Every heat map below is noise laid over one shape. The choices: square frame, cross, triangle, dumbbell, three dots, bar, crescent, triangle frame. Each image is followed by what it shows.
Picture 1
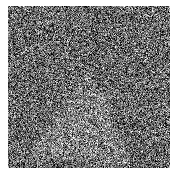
triangle
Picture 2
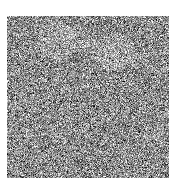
dumbbell
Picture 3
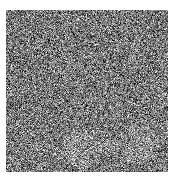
dumbbell
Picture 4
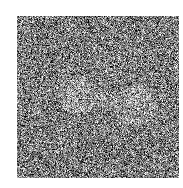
dumbbell
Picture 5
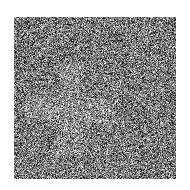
cross
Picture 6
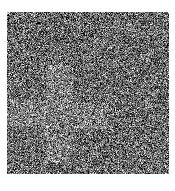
cross
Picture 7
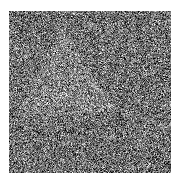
triangle
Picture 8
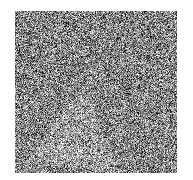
triangle
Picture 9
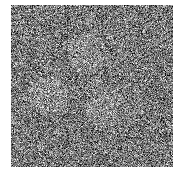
three dots
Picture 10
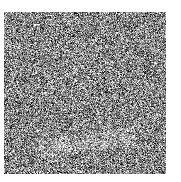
bar
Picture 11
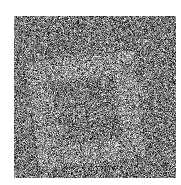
square frame
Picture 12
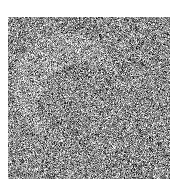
crescent
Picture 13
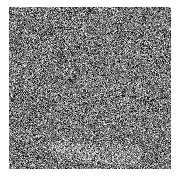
bar
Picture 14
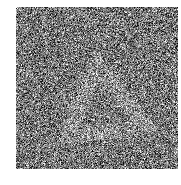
triangle frame
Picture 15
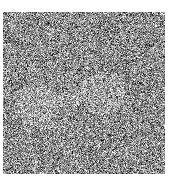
dumbbell
